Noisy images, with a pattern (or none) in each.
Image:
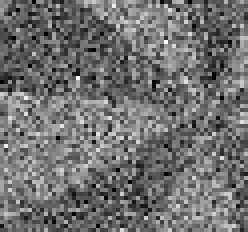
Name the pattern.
spokes from one point
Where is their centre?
middle right
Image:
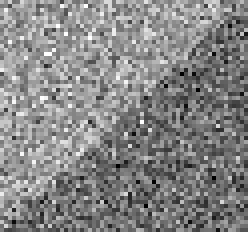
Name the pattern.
a sharp edge
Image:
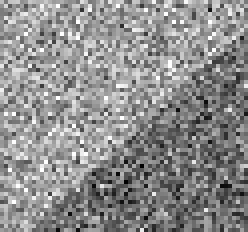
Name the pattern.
a sharp edge
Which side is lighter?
top left
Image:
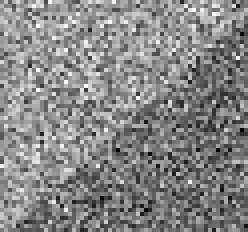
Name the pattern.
a sharp edge
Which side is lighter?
top left
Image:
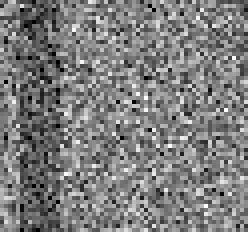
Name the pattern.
one vertical stripe
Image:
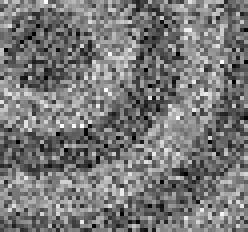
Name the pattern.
rings round one point
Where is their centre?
top left
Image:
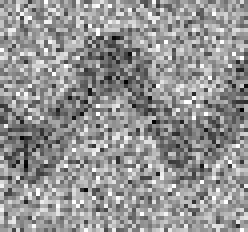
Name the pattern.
a wavy band
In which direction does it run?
left to right
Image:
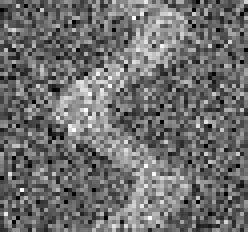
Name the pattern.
a wavy band
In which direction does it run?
top to bottom
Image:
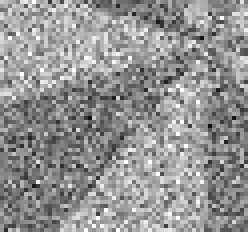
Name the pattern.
spokes from one point
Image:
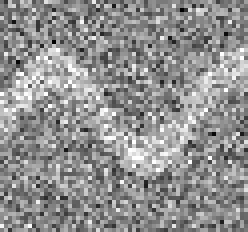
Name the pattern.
a wavy band
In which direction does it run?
left to right
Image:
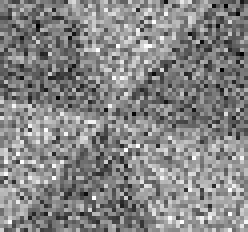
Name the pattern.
spokes from one point
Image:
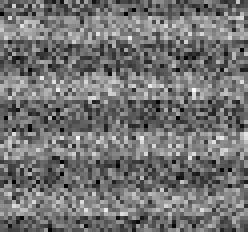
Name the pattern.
horizontal stripes
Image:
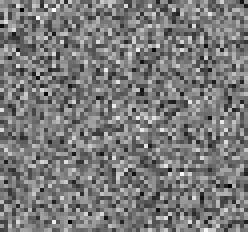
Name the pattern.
only noise
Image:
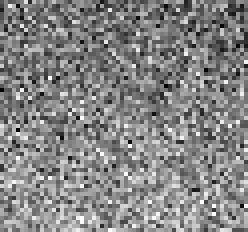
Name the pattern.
a smooth slope
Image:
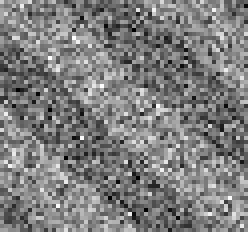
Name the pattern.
diagonal stripes
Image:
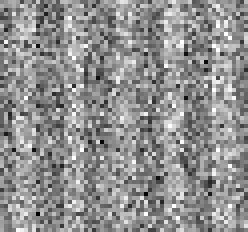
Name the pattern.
vertical stripes
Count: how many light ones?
5
